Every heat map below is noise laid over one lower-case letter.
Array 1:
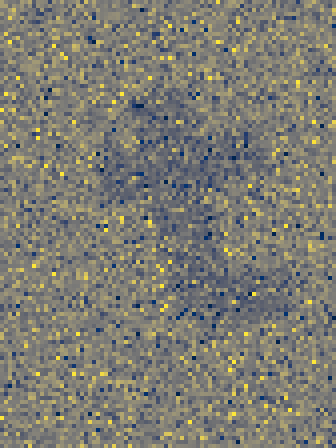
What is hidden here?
dark t
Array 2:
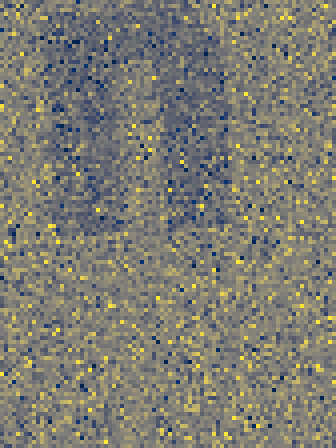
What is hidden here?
dark n
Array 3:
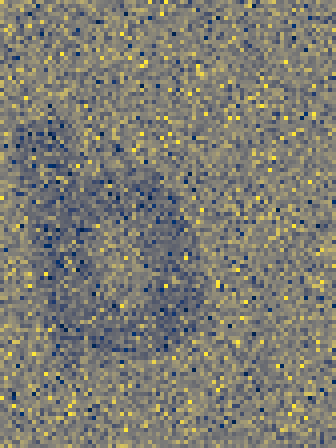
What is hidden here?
dark b
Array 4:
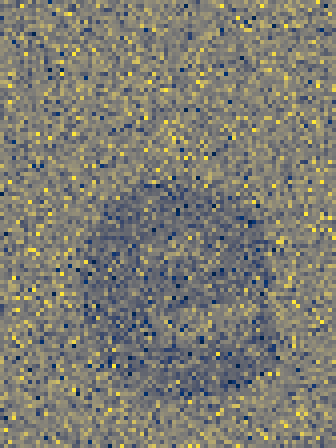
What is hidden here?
dark e
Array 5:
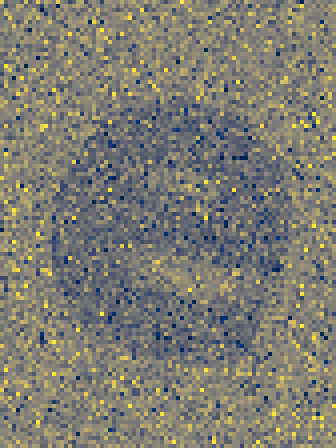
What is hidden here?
dark e
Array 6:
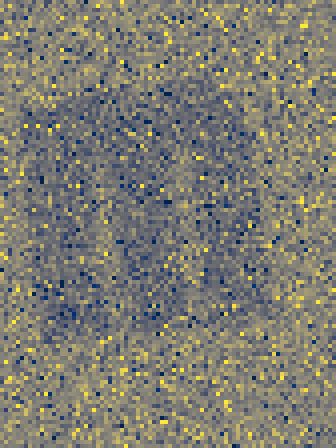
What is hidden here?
dark m
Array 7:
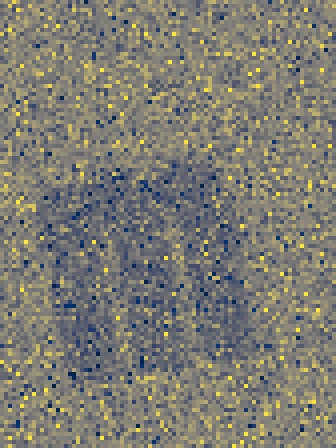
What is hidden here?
dark m
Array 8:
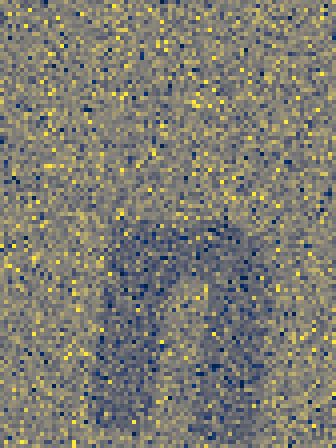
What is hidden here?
dark n
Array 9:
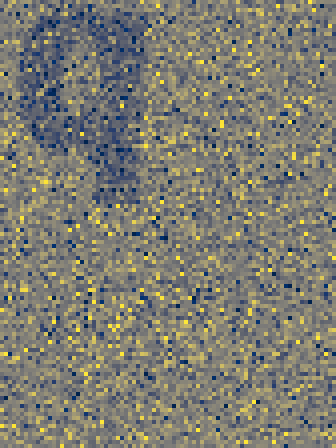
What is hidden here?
dark q, top left
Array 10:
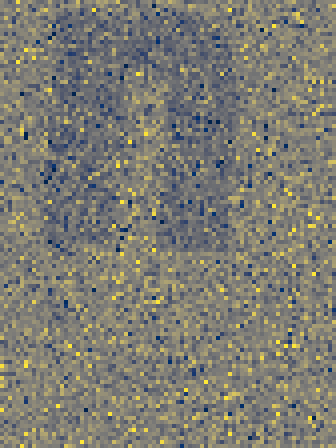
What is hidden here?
dark n
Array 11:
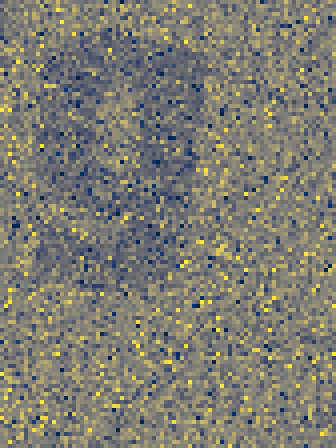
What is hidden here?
dark g
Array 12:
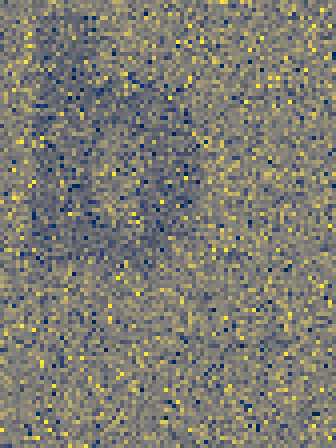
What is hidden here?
dark b
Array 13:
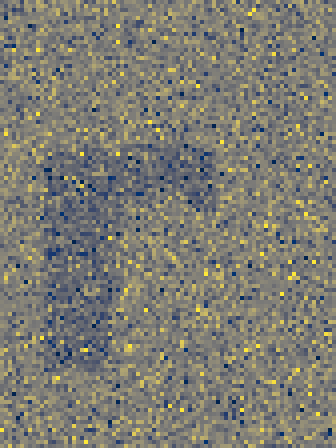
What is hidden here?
dark r
